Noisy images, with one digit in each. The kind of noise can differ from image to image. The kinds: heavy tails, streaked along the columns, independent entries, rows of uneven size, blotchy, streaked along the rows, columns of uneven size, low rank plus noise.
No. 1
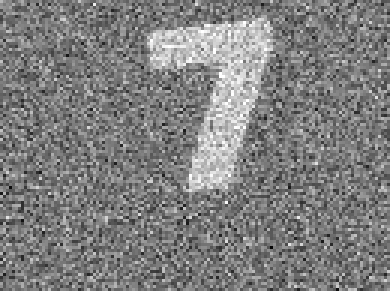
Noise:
low rank plus noise
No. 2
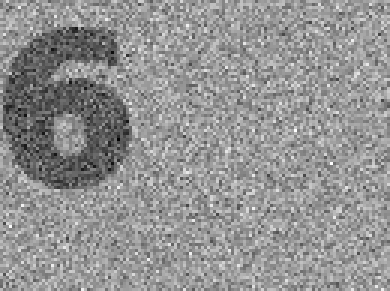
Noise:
independent entries
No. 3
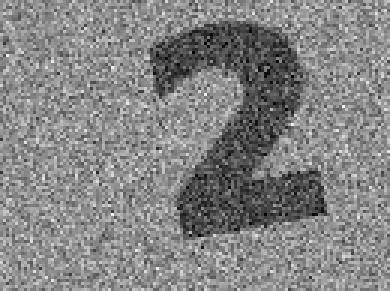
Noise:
independent entries
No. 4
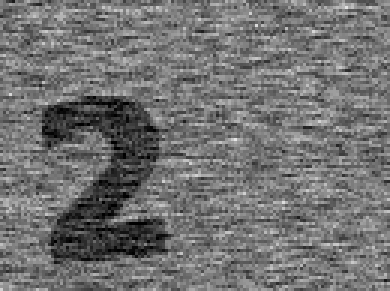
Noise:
streaked along the rows
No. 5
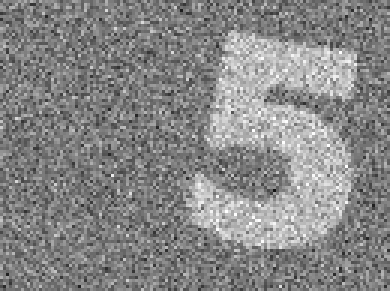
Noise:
independent entries
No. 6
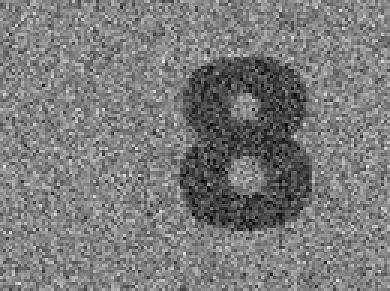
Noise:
independent entries
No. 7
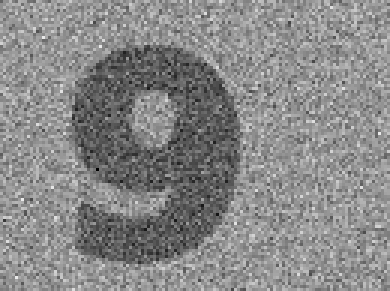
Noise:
independent entries
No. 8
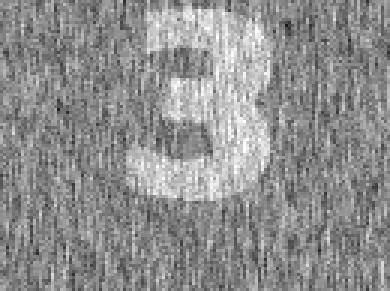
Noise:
streaked along the columns
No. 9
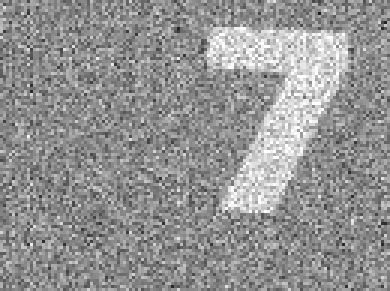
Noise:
low rank plus noise
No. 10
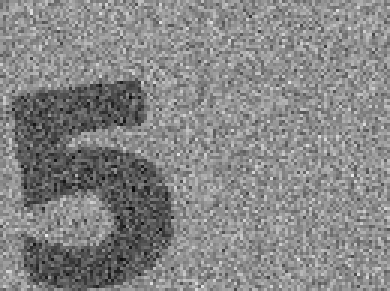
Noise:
independent entries
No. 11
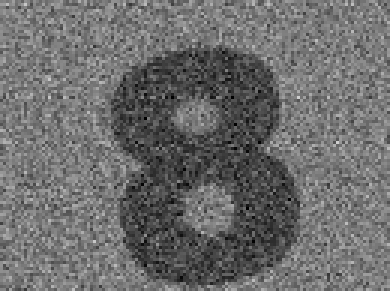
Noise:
low rank plus noise
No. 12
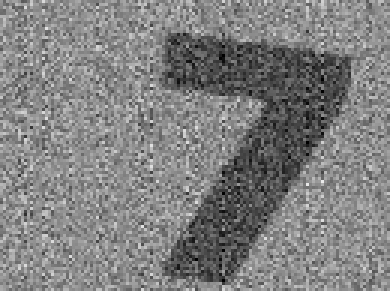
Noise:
columns of uneven size
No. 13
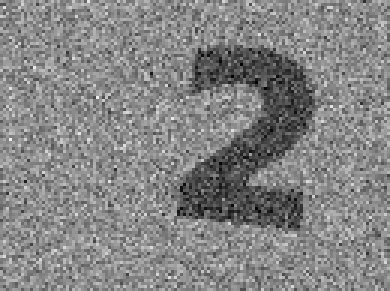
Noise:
independent entries
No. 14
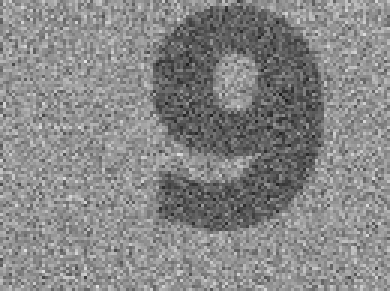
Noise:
low rank plus noise
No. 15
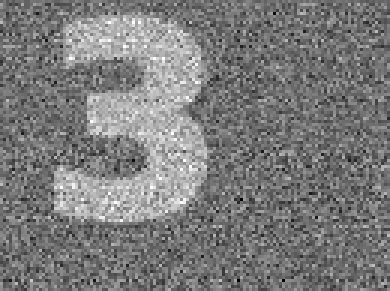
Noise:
rows of uneven size
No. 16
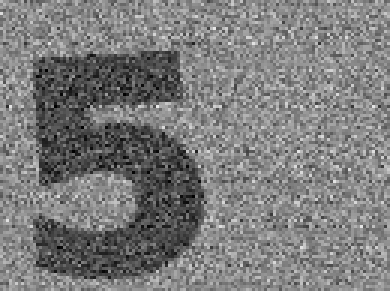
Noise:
rows of uneven size
